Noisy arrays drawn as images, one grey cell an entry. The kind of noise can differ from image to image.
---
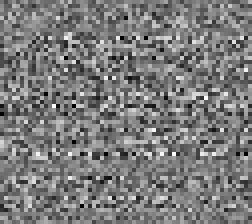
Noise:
rows of uneven size
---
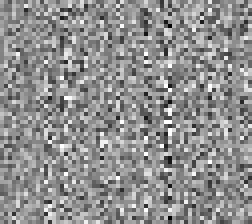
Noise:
columns of uneven size
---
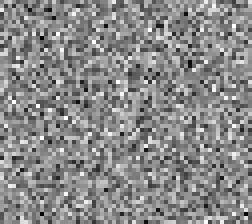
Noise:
independent entries
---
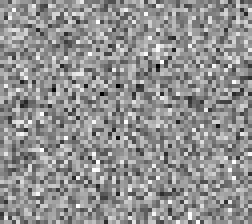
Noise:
independent entries
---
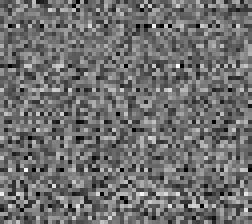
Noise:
rows of uneven size
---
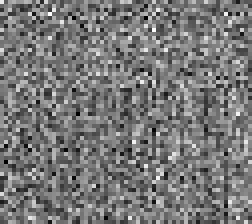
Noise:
low rank plus noise
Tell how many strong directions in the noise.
one
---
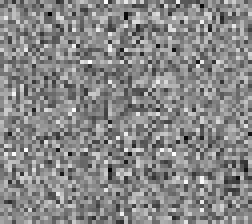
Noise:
low rank plus noise
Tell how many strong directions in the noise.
five to eight
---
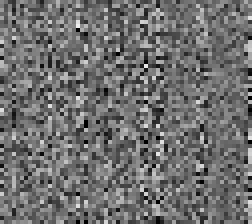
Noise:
columns of uneven size
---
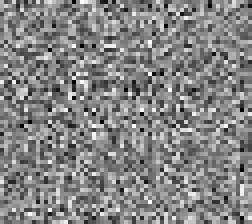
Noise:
low rank plus noise
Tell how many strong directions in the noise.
five to eight
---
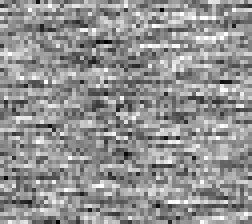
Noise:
streaked along the rows
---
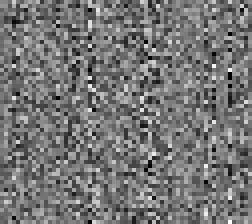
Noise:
columns of uneven size
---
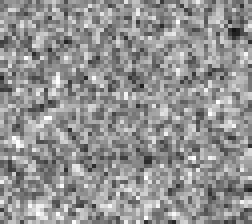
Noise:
blotchy
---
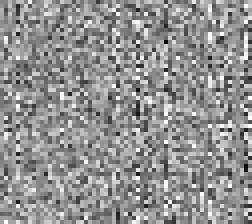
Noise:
columns of uneven size
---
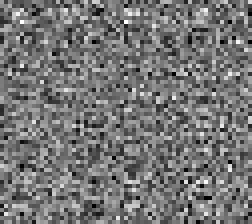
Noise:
low rank plus noise
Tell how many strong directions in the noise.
two
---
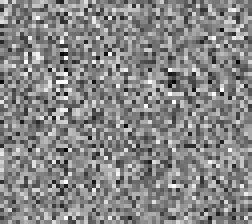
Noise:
low rank plus noise
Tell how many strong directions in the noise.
two
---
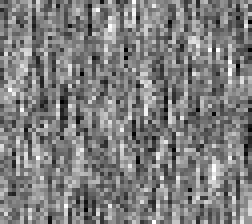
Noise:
streaked along the columns
